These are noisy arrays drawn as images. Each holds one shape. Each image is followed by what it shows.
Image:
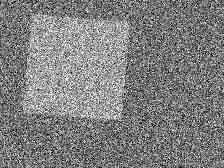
square
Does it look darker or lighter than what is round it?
lighter
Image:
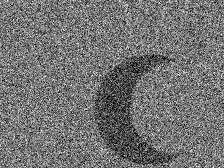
crescent
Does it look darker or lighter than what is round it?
darker
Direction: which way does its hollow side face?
right
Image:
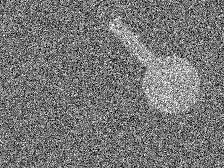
lollipop
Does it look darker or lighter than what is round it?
lighter
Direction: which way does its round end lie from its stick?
down and right
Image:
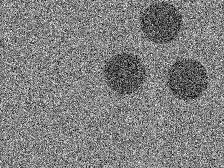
three dots
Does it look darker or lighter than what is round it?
darker
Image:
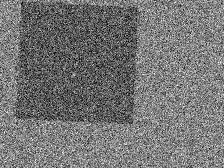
square
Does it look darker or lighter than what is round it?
darker
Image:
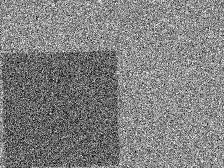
square
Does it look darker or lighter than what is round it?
darker
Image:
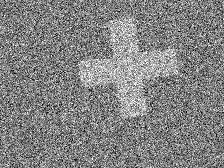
cross
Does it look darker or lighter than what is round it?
lighter
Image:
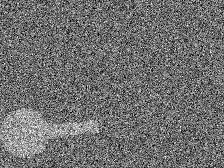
lollipop
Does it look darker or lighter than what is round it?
lighter
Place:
bottom left
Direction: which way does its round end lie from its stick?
left
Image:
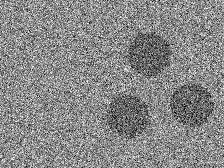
three dots
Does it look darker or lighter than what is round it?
darker
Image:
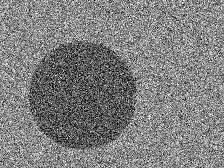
disc
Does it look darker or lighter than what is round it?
darker
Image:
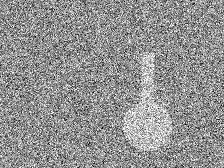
lollipop
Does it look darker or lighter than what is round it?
lighter
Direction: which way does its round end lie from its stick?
down
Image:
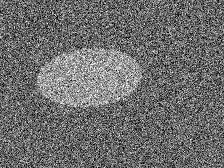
ellipse
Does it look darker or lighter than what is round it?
lighter
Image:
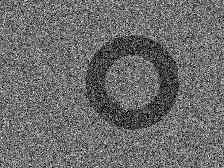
ring
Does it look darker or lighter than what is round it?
darker
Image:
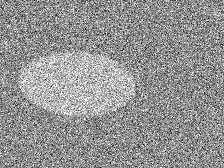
ellipse
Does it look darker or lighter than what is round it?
lighter
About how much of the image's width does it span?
half
